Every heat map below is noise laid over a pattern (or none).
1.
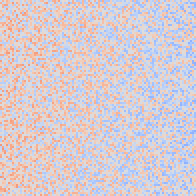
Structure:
a smooth slope
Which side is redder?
left
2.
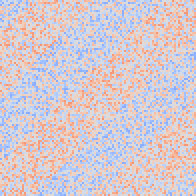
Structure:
diagonal stripes
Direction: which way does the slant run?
bottom left to top right
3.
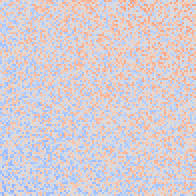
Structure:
a smooth slope
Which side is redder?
top right
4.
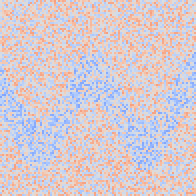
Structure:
a wavy band
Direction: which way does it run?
left to right
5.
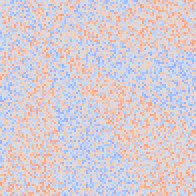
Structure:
spokes from one point
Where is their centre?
top left
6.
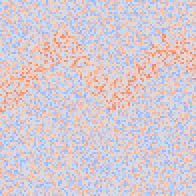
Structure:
a wavy band
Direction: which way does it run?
left to right
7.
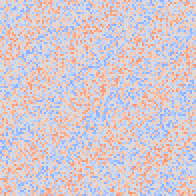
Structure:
diagonal stripes
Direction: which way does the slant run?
bottom left to top right
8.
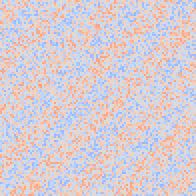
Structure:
diagonal stripes
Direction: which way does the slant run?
bottom left to top right
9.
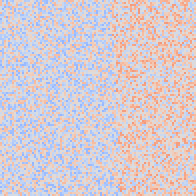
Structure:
a sharp edge
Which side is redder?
right
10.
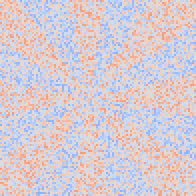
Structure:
spokes from one point
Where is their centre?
centre
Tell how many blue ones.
8
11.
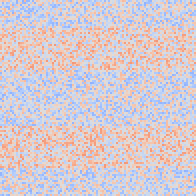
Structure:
horizontal stripes
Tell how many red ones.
2
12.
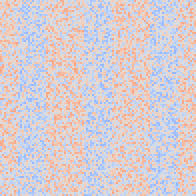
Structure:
vertical stripes
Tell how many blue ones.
3
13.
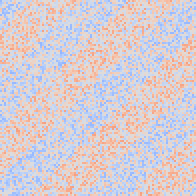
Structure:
diagonal stripes
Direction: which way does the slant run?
bottom left to top right
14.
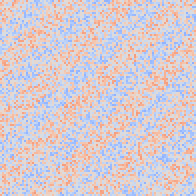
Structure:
diagonal stripes
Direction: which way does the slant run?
bottom left to top right
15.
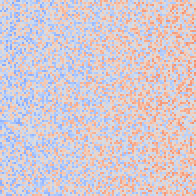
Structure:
a smooth slope
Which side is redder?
right
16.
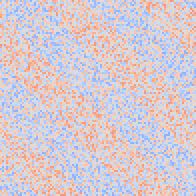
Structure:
diagonal stripes
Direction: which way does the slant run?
top left to bottom right
